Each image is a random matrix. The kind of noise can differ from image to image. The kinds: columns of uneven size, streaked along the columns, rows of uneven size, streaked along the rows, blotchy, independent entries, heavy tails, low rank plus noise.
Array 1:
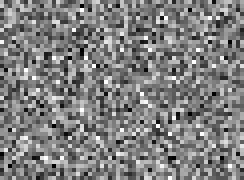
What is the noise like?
independent entries
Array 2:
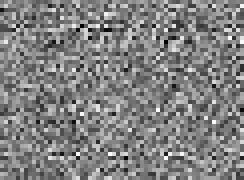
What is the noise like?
low rank plus noise
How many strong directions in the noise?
two
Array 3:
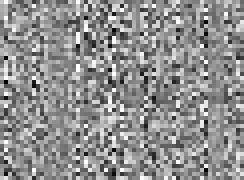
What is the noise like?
columns of uneven size
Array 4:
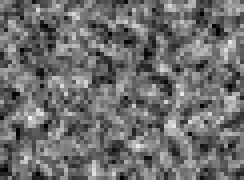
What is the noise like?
blotchy
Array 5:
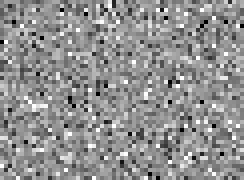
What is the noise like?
heavy tails
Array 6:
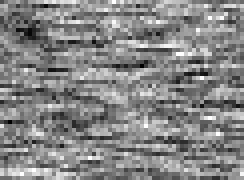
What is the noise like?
streaked along the rows
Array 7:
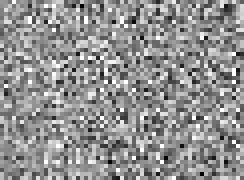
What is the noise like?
low rank plus noise
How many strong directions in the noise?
five to eight
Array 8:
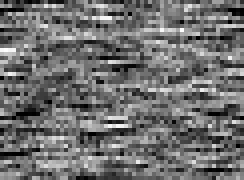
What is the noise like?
streaked along the rows
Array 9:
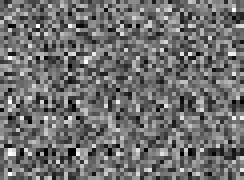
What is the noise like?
low rank plus noise
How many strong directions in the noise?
one
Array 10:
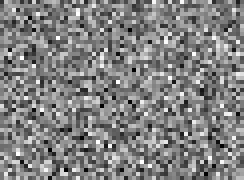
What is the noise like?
independent entries
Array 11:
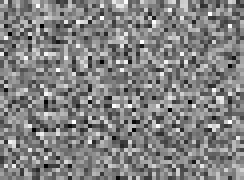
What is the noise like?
low rank plus noise
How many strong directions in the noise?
five to eight
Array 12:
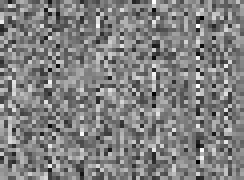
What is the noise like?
columns of uneven size
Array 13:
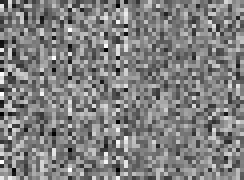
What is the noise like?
columns of uneven size
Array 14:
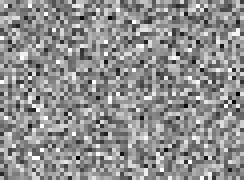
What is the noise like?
independent entries
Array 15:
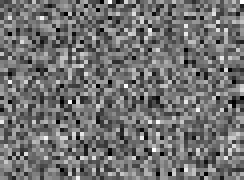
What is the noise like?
low rank plus noise
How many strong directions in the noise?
two
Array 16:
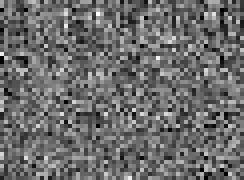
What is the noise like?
low rank plus noise
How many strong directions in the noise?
three or four
